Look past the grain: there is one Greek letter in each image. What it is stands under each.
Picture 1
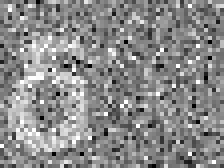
delta
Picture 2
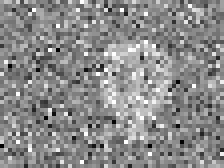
phi
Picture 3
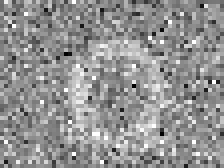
omega
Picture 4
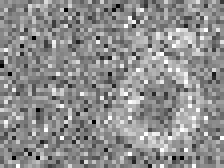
delta
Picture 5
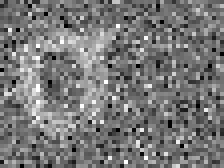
sigma
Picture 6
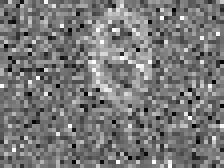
theta
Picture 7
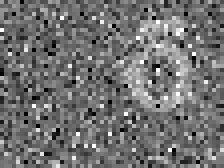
delta
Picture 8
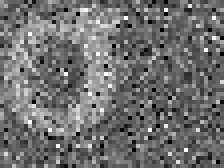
sigma
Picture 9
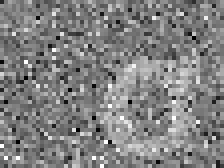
sigma
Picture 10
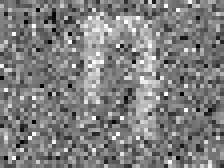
eta
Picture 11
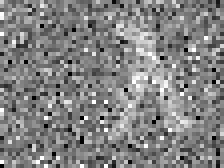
lambda
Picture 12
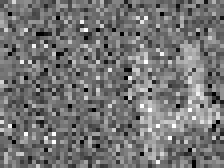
mu
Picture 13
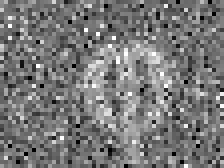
phi
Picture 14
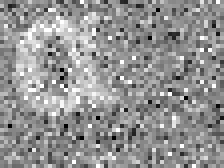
alpha
